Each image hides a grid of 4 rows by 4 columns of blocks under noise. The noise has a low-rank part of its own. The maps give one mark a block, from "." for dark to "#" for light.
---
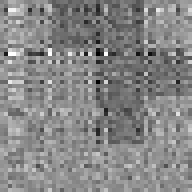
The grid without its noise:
#..#
##..
##.#
####
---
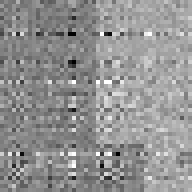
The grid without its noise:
..##
..##
..##
...#
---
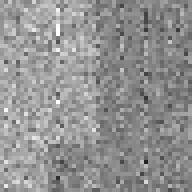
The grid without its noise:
##..
##..
##..
#...
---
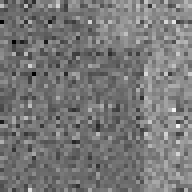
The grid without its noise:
..##
...#
...#
...#
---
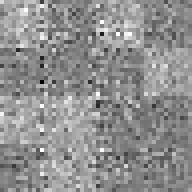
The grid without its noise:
#.#.
...#
##..
.#..
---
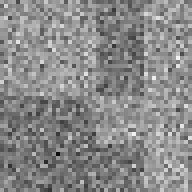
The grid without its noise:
##.#
##.#
..##
...#
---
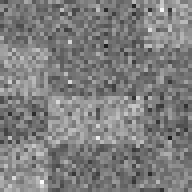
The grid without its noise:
...#
#...
.##.
#...
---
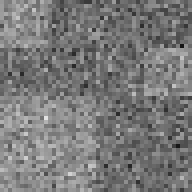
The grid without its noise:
#...
...#
##..
##..
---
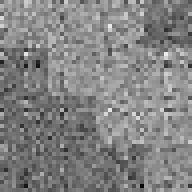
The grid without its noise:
###.
.###
..##
...#
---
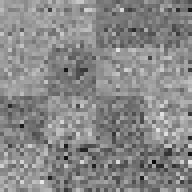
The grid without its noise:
##..
#.##
.#.#
#...
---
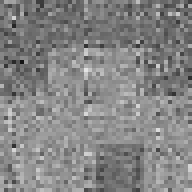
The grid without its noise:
....
.##.
####
##.#
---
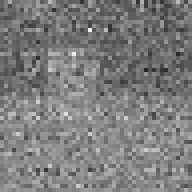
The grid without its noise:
....
.#..
####
####
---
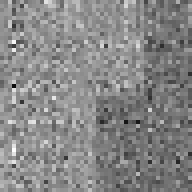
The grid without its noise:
###.
###.
##..
##..
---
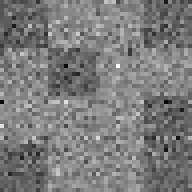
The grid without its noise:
.##.
#.##
###.
.##.
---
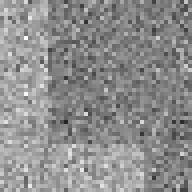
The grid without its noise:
#...
#...
#...
###.
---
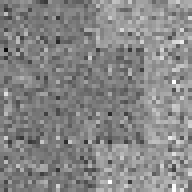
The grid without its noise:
..##
...#
...#
..##
